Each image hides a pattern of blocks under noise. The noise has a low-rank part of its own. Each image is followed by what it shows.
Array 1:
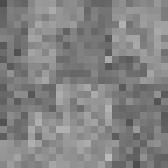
no symmetry
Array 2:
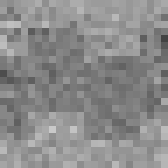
the same after a half turn
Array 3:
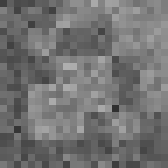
mirrored about the diagonal from the bottom left
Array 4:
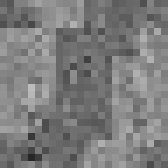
the same after a half turn
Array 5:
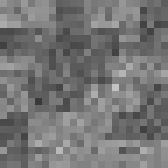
no symmetry
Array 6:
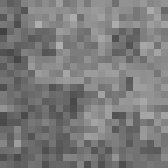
mirrored about the diagonal from the bottom left
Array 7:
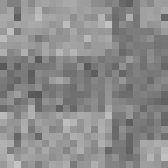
top and bottom mirror each other
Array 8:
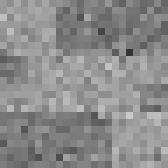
the same after a half turn
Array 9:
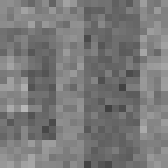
top and bottom mirror each other
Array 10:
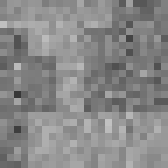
no symmetry
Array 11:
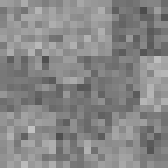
no symmetry
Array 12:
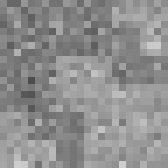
mirrored about the diagonal from the top left
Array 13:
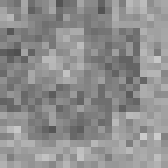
mirrored about the diagonal from the top left
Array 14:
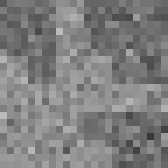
mirrored about the diagonal from the bottom left
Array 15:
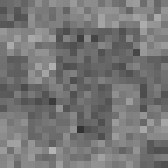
the same after a half turn
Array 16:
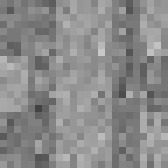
top and bottom mirror each other
